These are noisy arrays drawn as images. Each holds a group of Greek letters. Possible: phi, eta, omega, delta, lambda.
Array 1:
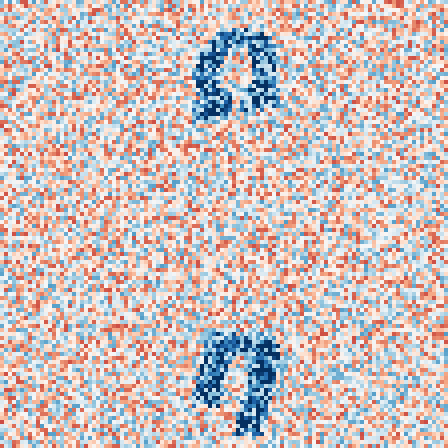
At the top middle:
omega
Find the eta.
bottom middle
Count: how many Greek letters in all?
2
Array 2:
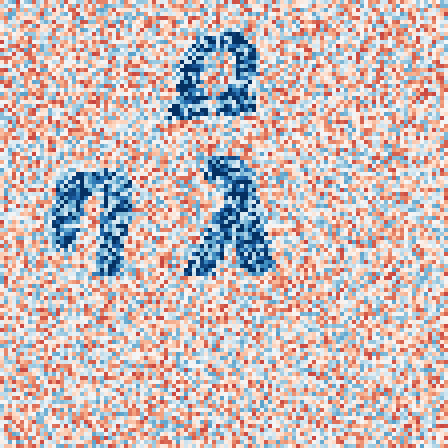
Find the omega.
top middle
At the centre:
lambda
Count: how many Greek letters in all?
3
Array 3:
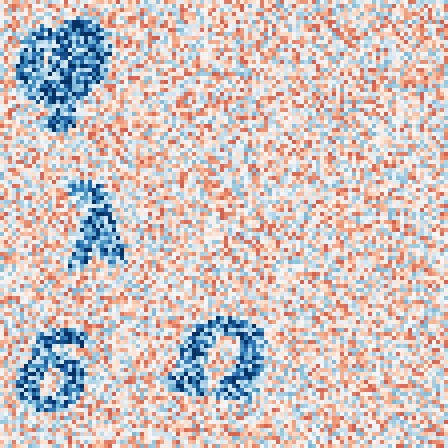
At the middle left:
lambda
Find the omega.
bottom middle
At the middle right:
nothing
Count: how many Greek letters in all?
4
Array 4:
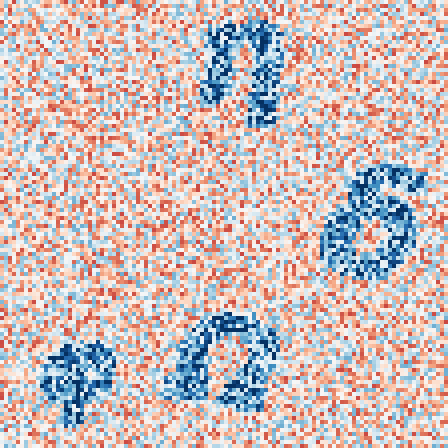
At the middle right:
delta
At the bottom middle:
omega
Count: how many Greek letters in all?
4
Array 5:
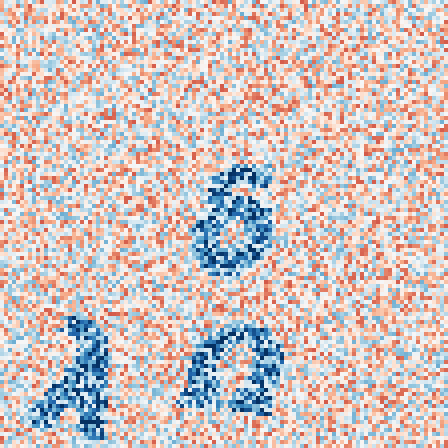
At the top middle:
nothing
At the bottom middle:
omega
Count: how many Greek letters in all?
3
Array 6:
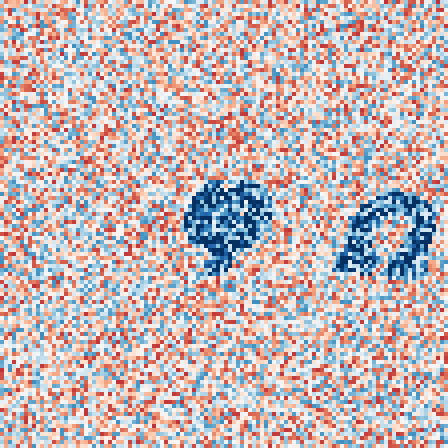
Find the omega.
middle right
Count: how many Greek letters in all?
2
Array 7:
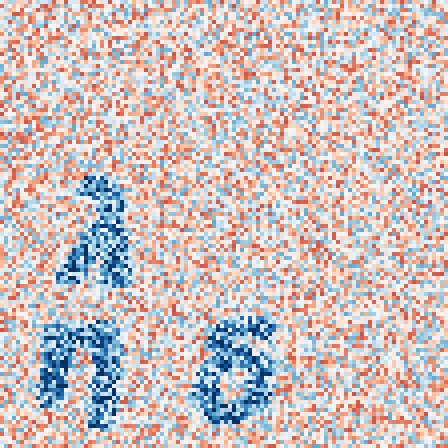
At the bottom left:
eta
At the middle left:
lambda
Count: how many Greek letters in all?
3
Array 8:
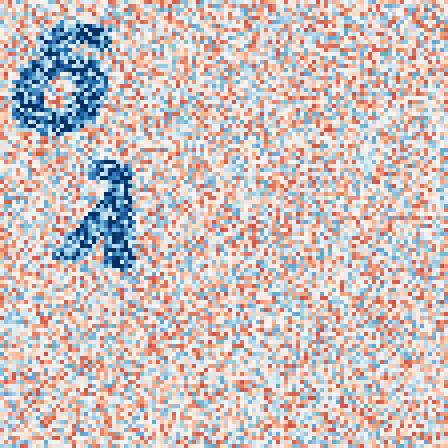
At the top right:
nothing
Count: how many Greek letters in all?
2
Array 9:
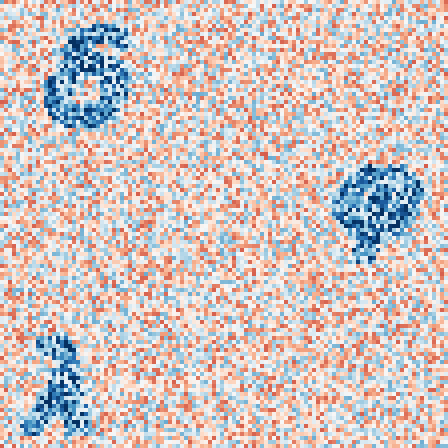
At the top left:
delta
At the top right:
nothing
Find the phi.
middle right
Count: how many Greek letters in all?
3
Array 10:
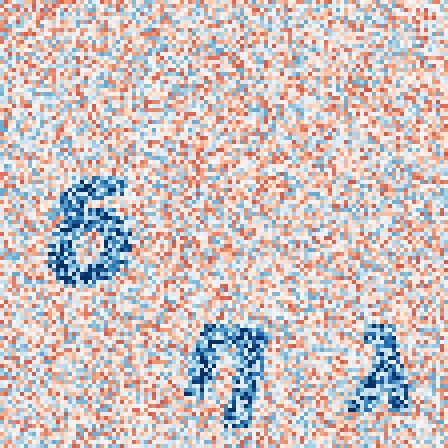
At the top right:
nothing
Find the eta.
bottom middle
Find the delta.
middle left
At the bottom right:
lambda
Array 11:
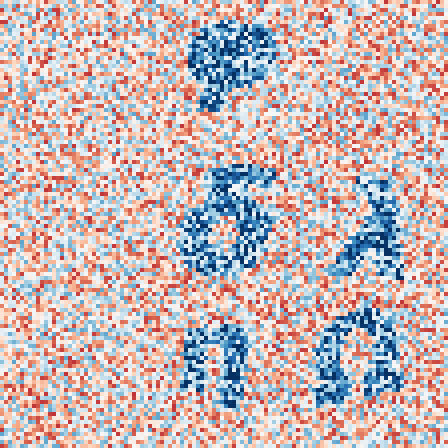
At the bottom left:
nothing
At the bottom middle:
eta
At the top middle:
phi
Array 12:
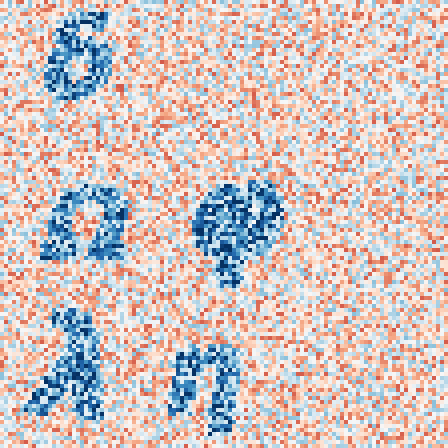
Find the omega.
middle left
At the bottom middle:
eta
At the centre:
phi
